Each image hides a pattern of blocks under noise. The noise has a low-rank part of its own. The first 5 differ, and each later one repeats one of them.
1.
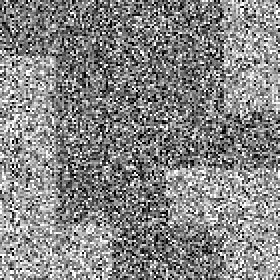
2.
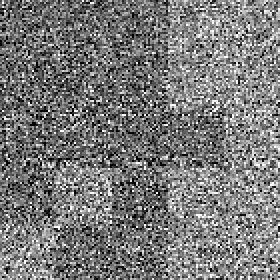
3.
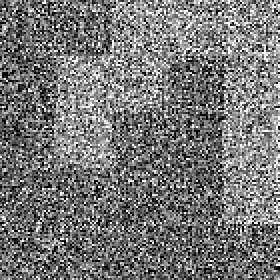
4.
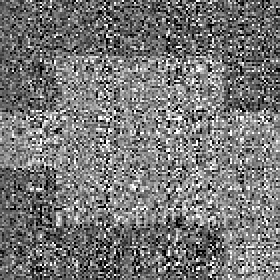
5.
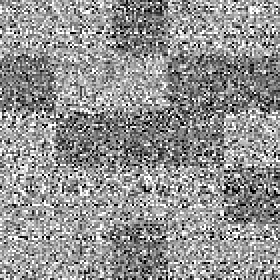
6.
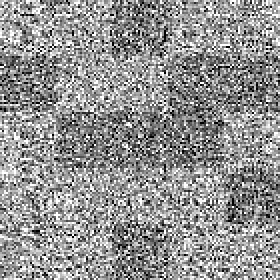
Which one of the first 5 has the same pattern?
5
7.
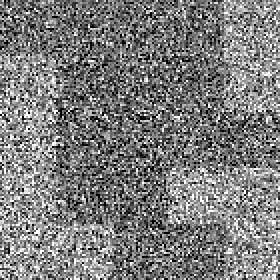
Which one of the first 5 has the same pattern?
1
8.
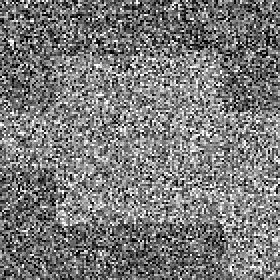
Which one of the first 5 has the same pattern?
4
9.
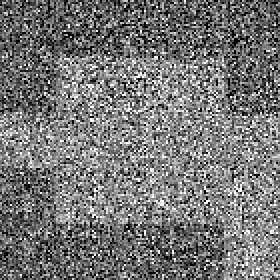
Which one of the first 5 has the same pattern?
4
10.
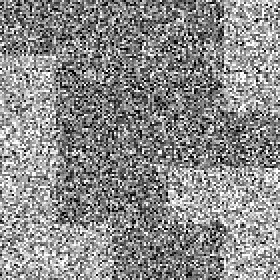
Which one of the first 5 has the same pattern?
1
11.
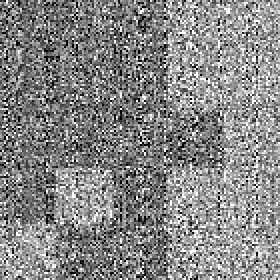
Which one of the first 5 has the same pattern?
2
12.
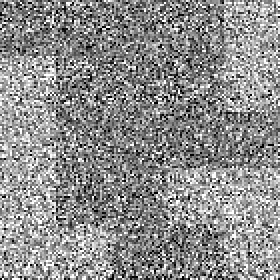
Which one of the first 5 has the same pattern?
1
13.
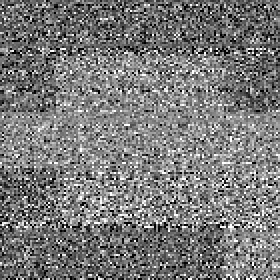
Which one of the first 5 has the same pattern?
4
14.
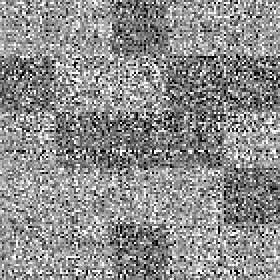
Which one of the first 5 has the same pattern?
5
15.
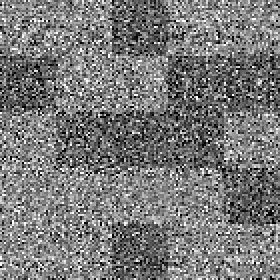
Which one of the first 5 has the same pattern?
5
